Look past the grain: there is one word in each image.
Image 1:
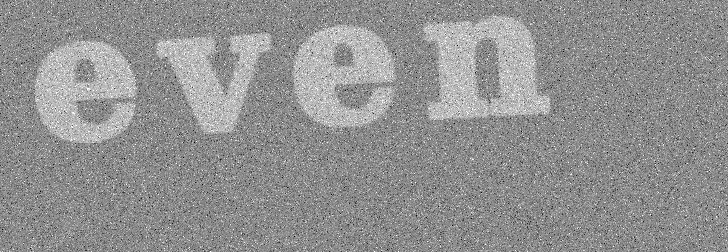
even
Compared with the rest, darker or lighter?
lighter
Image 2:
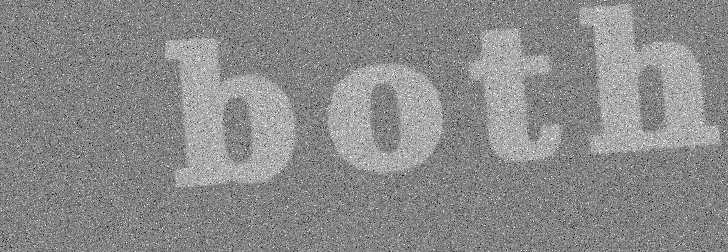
both
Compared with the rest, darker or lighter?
lighter
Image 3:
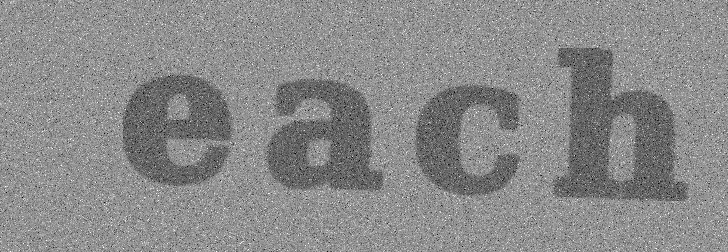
each
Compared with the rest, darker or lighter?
darker
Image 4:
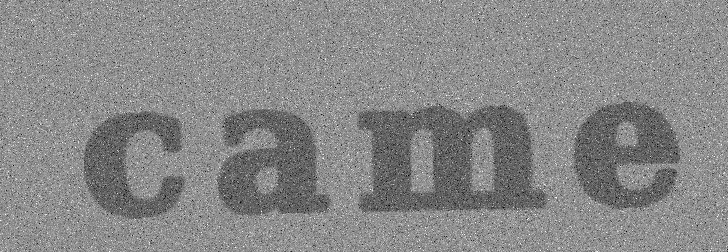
came
